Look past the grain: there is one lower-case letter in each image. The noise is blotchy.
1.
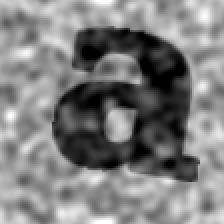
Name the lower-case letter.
a
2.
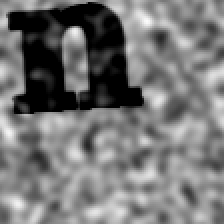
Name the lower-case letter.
n
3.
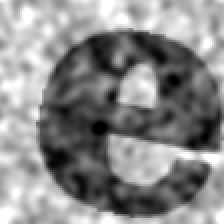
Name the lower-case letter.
e
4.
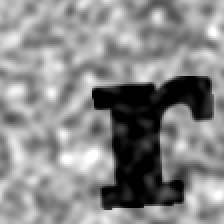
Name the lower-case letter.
r
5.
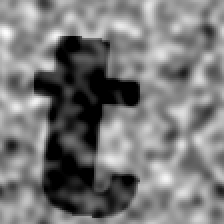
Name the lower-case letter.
t
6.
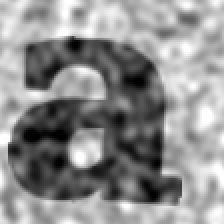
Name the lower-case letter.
a
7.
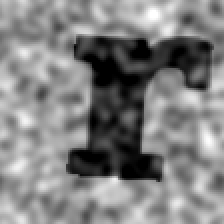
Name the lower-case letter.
r
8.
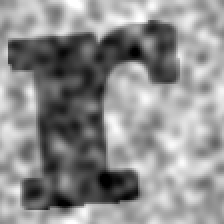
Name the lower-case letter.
r
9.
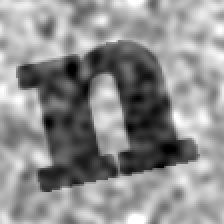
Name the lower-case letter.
n
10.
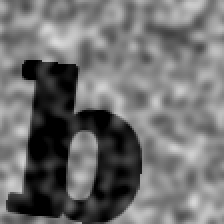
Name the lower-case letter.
b
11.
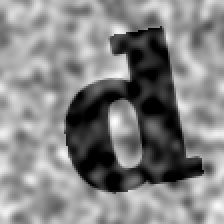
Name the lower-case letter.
d
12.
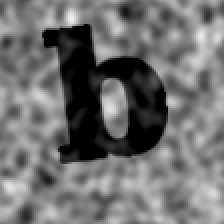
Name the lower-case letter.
b
